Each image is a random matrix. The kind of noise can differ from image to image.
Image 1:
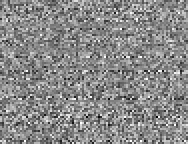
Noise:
rows of uneven size
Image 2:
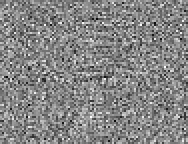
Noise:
low rank plus noise
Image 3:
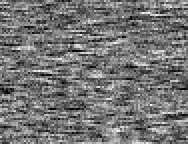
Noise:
streaked along the rows
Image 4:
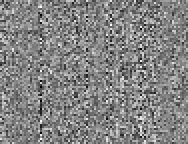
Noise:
columns of uneven size
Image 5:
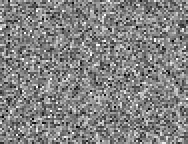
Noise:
independent entries
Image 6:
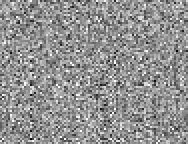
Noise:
low rank plus noise
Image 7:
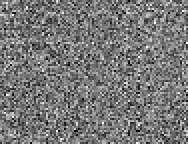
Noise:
low rank plus noise
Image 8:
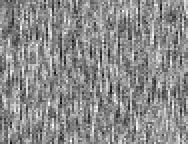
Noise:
streaked along the columns
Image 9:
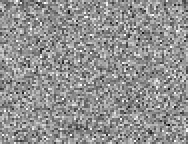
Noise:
independent entries
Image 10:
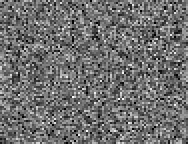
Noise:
low rank plus noise
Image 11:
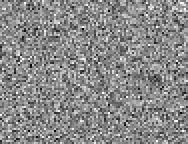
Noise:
low rank plus noise
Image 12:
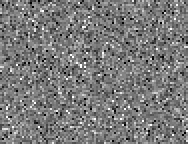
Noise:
heavy tails
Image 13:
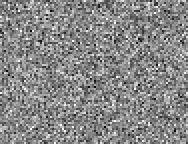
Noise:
independent entries
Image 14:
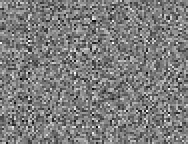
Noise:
low rank plus noise
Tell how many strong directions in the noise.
two
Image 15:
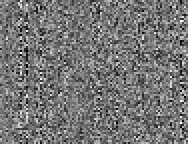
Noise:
columns of uneven size
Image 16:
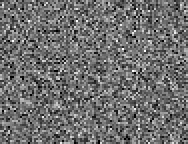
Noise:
low rank plus noise
